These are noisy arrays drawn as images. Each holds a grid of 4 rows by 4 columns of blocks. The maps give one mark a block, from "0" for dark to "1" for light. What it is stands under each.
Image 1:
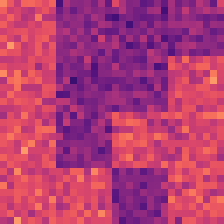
1 0 0 0
1 0 0 1
1 0 1 1
1 1 0 1
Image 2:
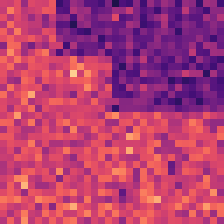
1 0 0 0
1 1 0 0
1 1 1 1
1 1 1 1
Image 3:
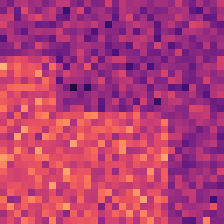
0 0 0 0
1 0 0 0
1 1 1 0
1 1 1 0
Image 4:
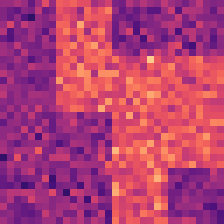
0 1 0 0
0 1 1 1
0 0 1 1
0 0 1 0
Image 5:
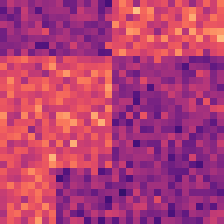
0 0 1 1
1 1 0 0
1 1 0 0
1 0 0 0
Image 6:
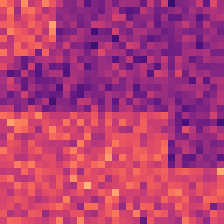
1 0 0 0
0 0 0 0
1 1 1 0
1 1 1 1
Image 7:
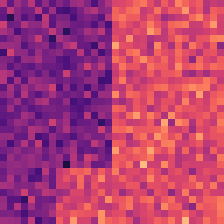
0 0 1 1
0 0 1 1
0 0 1 1
0 1 1 1
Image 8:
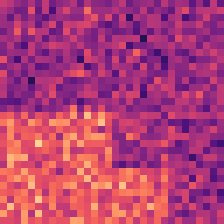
0 0 0 0
0 0 0 0
1 1 0 0
1 1 1 0
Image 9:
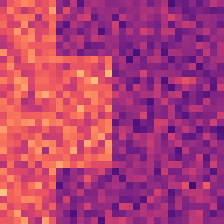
1 0 0 0
1 1 0 0
1 1 0 0
1 0 0 0
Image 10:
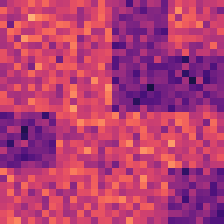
1 1 0 1
1 1 0 0
0 1 1 1
1 1 1 0
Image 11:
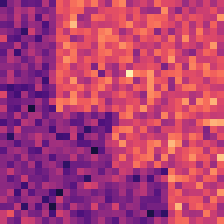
0 1 1 1
0 1 1 1
0 0 1 1
0 0 0 1
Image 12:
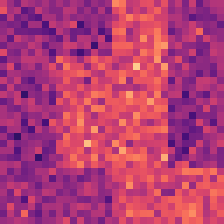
0 0 1 0
0 1 1 0
0 1 1 0
0 0 1 1
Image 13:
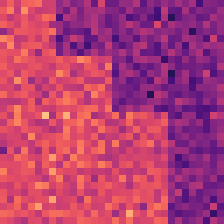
1 0 0 0
1 1 0 0
1 1 1 0
1 1 1 0
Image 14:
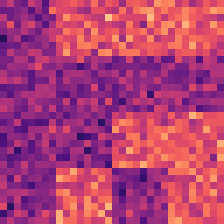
0 1 1 1
0 0 0 0
0 0 1 1
0 1 0 1
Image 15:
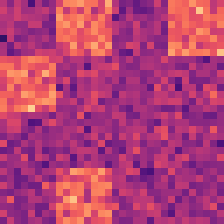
0 1 0 1
1 0 0 0
0 0 0 0
0 1 0 0
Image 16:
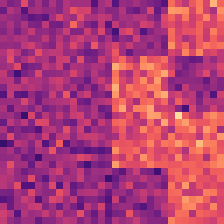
0 0 0 1
0 0 1 0
0 0 1 1
0 0 0 1
